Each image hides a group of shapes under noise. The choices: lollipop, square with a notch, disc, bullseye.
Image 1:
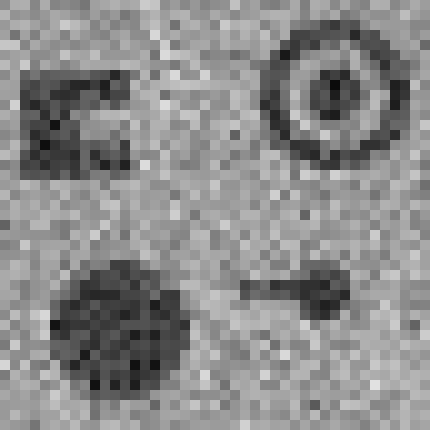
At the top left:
square with a notch
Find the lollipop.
bottom right
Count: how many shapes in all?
4
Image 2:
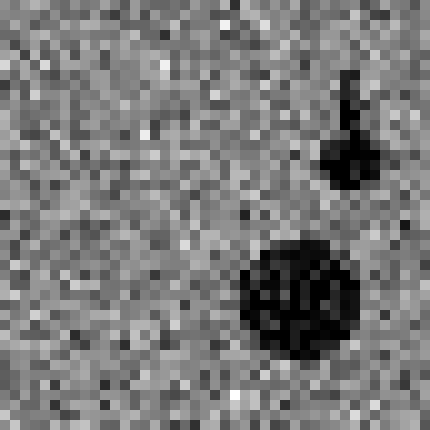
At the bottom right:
disc
